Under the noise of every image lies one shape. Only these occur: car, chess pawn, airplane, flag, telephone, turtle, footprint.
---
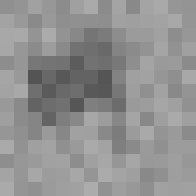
dark flag
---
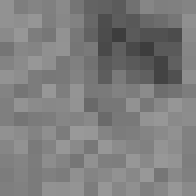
dark flag
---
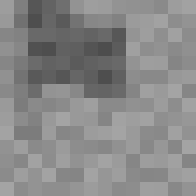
dark flag
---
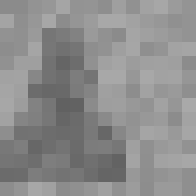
dark chess pawn
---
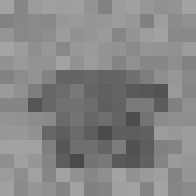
dark telephone
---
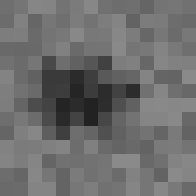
dark turtle
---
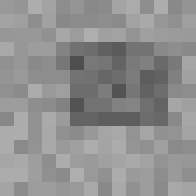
dark telephone
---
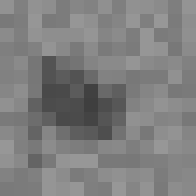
dark flag
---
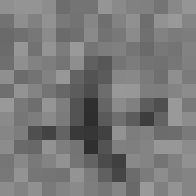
dark airplane
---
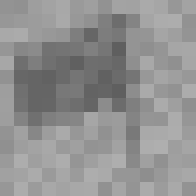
dark flag
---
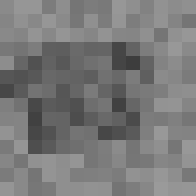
dark telephone
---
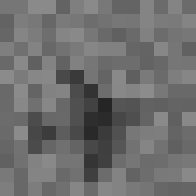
dark airplane
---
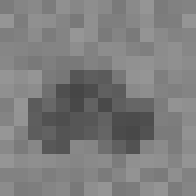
dark car
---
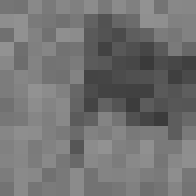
dark flag
